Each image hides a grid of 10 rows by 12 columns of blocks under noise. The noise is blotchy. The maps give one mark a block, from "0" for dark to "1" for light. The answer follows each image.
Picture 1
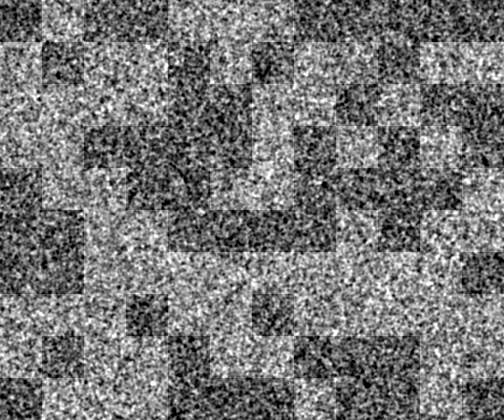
010011100000
101101011011
111100110100
110000101010
011001100001
001100001011
001111111110
111011011111
101101100011
011100010010
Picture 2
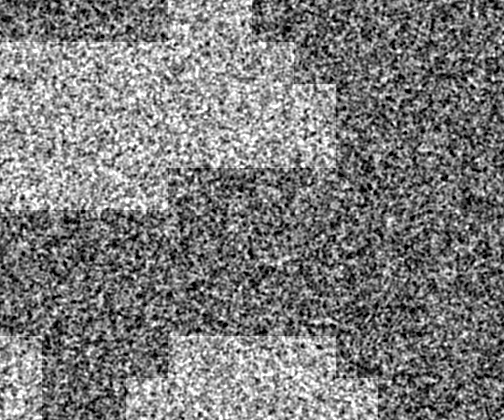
000011000000
111111100000
111111110000
111111110000
111100000000
000000000000
000000000000
000000000000
100011110000
100111111000
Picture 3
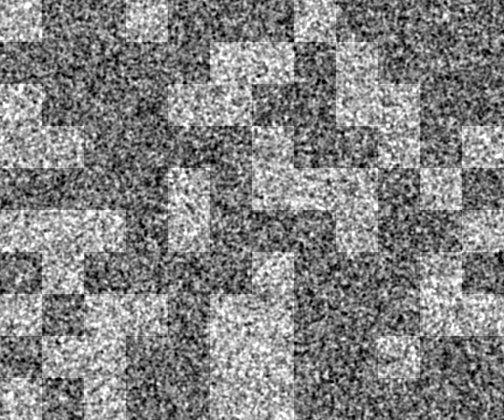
100100010000
000001101000
100011001100
110000100101
000010111010
111010001001
010000100010
101101100011
011001100100
101001100000
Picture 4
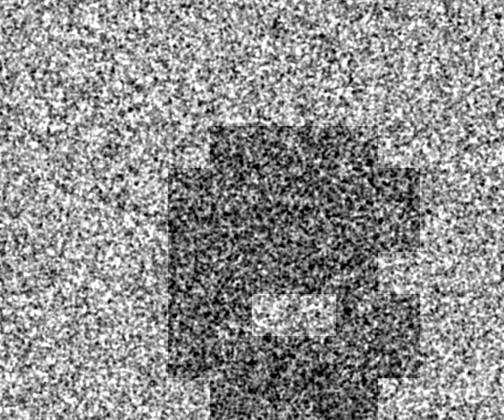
111111111111
111111111111
111111111111
111110000111
111100000011
111100000011
111100000111
111100110011
111100000011
111110000111
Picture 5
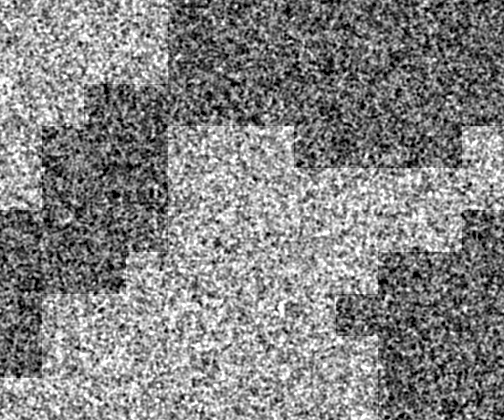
111100000000
111100000000
110000000000
100011100001
100011111111
000011111110
000111111000
011111110000
011111111000
111111111000
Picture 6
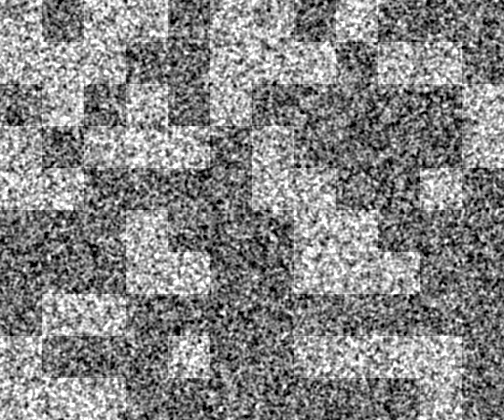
101101101000
111001110110
010101000001
101110100001
110000110010
000100011000
000110011100
011000000000
100010011110
111000000010
